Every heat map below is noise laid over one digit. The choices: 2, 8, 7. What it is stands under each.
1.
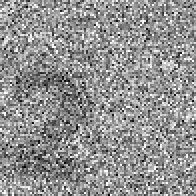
2
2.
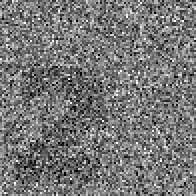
2
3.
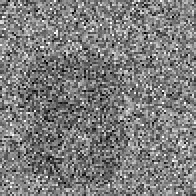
8
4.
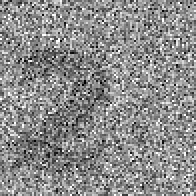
2
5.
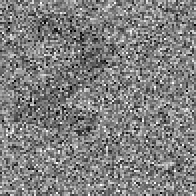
2
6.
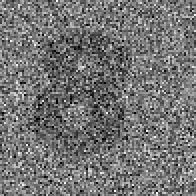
8
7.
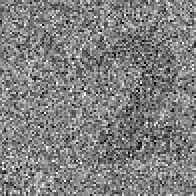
2
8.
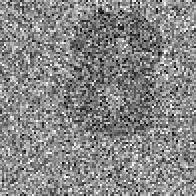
8
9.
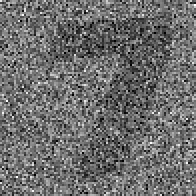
7
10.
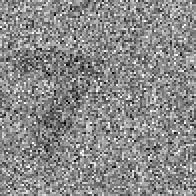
7
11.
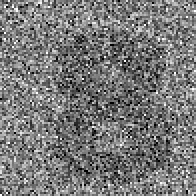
8
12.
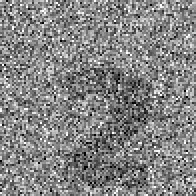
2
